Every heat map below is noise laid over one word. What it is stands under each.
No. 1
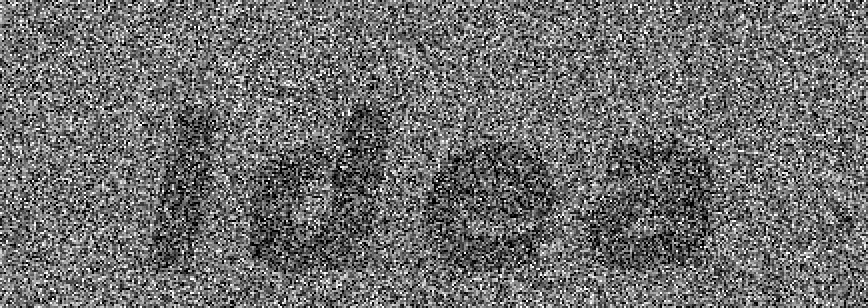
idea
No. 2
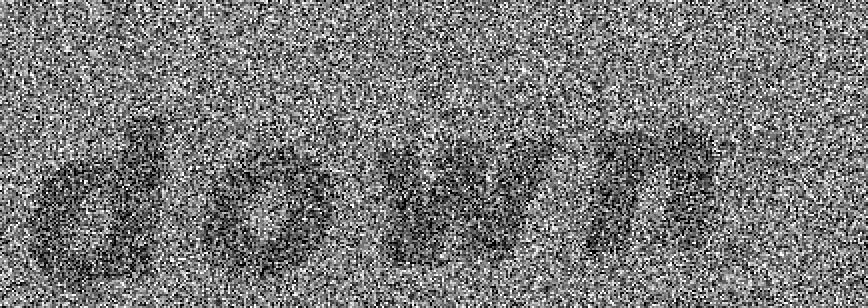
down
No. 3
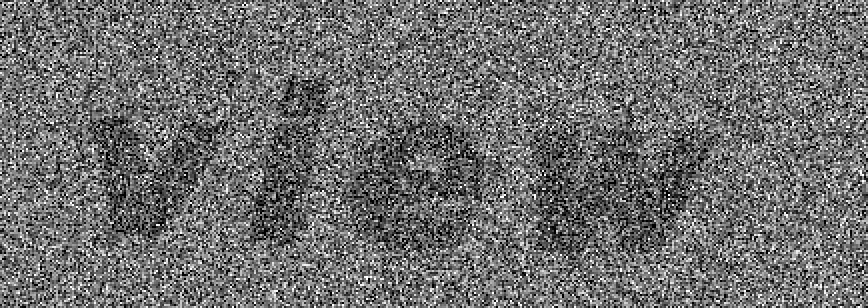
view
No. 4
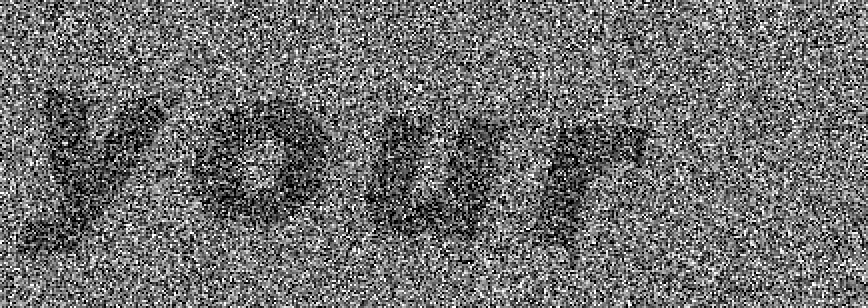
your
